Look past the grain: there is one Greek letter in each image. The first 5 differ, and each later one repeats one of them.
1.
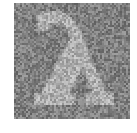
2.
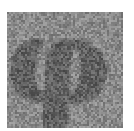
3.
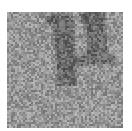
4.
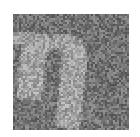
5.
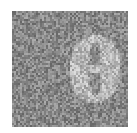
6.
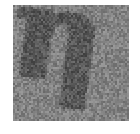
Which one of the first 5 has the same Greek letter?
4
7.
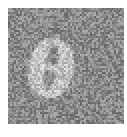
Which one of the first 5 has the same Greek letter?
5
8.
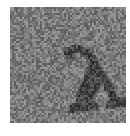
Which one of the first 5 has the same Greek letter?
1
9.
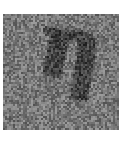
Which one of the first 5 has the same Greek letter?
4
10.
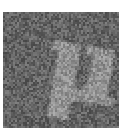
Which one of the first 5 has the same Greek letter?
3
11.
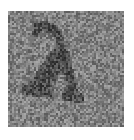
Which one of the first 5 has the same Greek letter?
1
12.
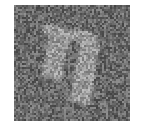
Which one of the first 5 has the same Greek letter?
4
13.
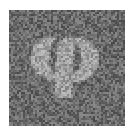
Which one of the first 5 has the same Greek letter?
2
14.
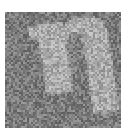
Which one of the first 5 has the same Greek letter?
4
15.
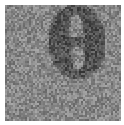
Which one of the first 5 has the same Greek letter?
5
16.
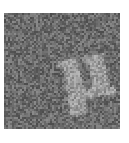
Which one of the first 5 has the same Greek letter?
3
